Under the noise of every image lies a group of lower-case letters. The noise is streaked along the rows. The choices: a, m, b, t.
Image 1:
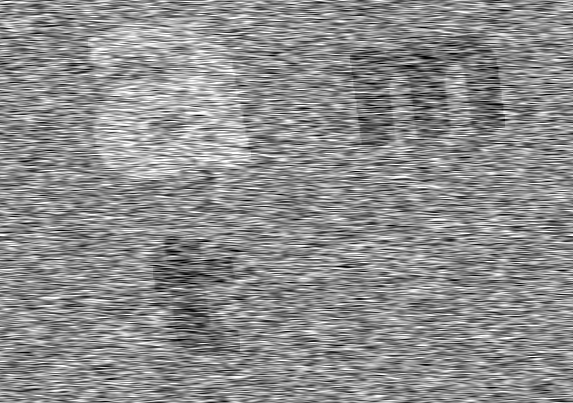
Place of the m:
top right
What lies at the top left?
a
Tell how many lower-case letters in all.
3
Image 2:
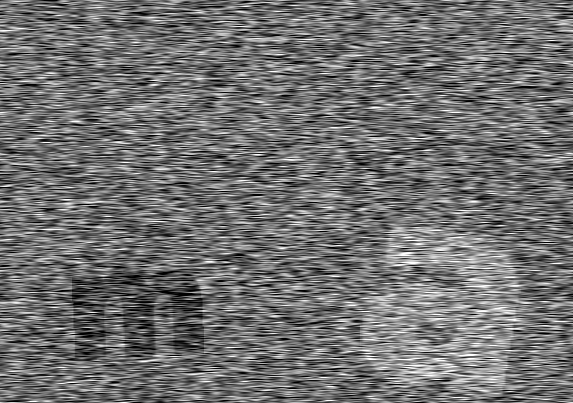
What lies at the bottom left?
m
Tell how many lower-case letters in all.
2
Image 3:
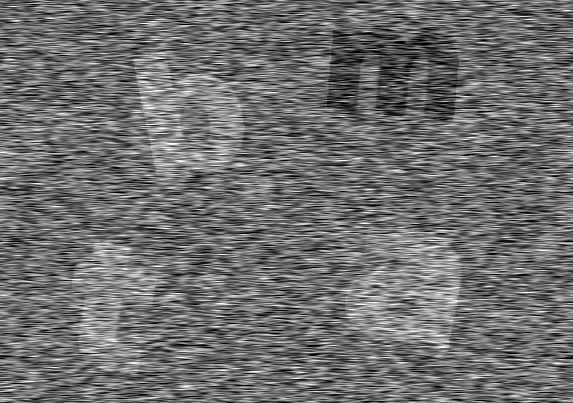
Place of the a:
bottom right
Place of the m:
top right
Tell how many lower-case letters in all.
4
